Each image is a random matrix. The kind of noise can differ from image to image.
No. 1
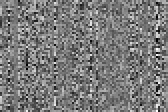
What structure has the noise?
columns of uneven size
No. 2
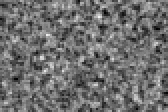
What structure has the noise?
blotchy
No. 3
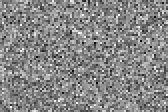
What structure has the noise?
independent entries
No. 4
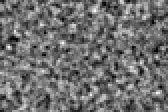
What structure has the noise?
blotchy
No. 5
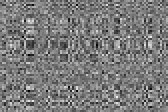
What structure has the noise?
low rank plus noise
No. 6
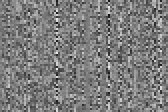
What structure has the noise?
columns of uneven size
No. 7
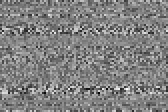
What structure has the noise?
rows of uneven size
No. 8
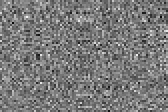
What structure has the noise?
low rank plus noise
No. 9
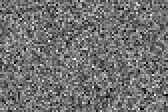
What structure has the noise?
independent entries
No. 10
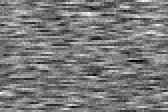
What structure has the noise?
streaked along the rows
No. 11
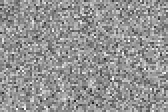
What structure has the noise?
independent entries
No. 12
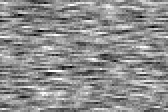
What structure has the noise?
streaked along the rows
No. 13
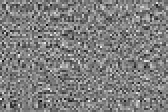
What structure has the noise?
low rank plus noise
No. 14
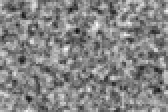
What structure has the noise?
blotchy
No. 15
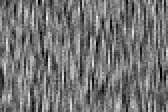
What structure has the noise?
streaked along the columns
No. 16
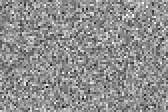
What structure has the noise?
independent entries
